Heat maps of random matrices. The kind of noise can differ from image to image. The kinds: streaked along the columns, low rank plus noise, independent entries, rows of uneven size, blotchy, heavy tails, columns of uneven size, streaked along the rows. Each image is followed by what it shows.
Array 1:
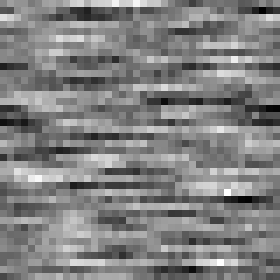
streaked along the rows
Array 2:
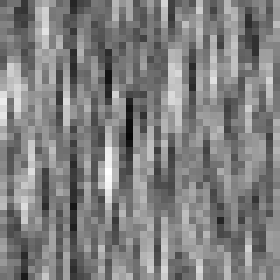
streaked along the columns
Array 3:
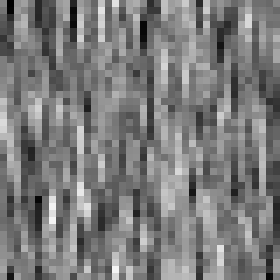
streaked along the columns
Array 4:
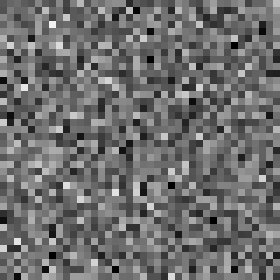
independent entries
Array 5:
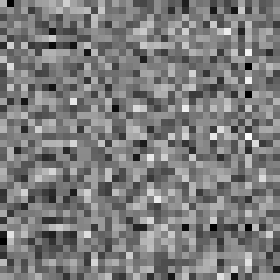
low rank plus noise
